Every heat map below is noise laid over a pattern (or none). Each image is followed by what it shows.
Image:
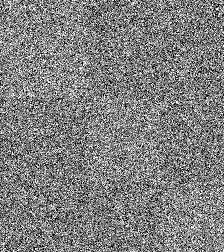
blocks along the diagonal
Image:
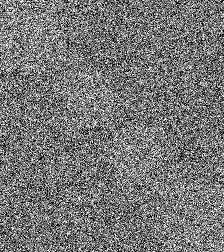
blocks along the diagonal
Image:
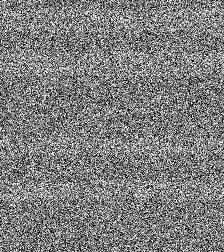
bands of rows
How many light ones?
4
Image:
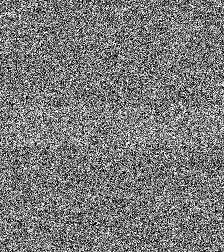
one band of rows
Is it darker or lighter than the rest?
lighter
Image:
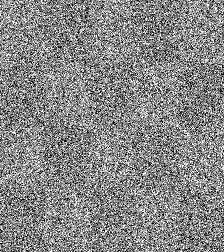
a checkerboard
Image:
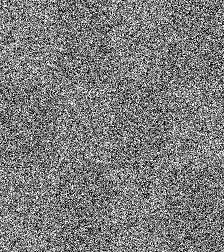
a checkerboard
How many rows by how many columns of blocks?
3 by 4
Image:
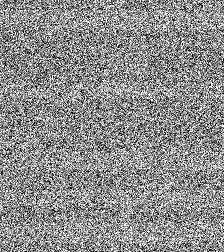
bands of rows
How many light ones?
5
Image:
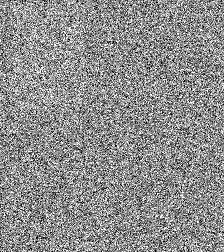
one block
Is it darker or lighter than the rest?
lighter
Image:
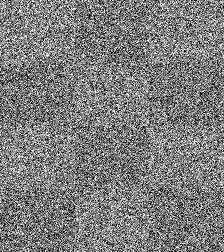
a checkerboard
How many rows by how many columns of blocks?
4 by 3
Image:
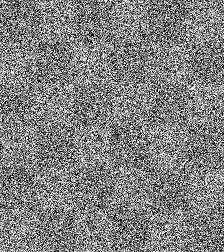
a checkerboard
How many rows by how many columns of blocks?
6 by 6
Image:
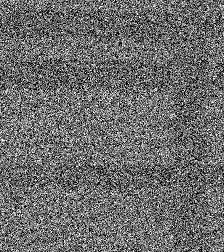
bands of rows crossing bands of columns
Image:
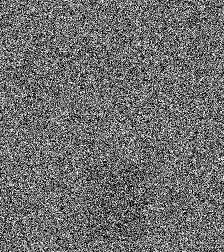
one block
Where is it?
bottom middle
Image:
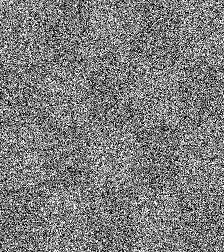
a checkerboard
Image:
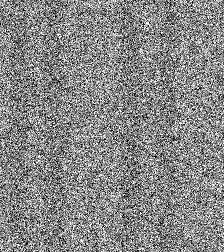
bands of columns
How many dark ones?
4
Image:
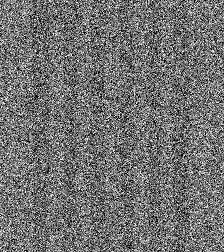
bands of columns
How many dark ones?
6
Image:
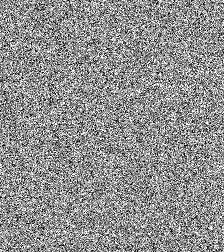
only noise
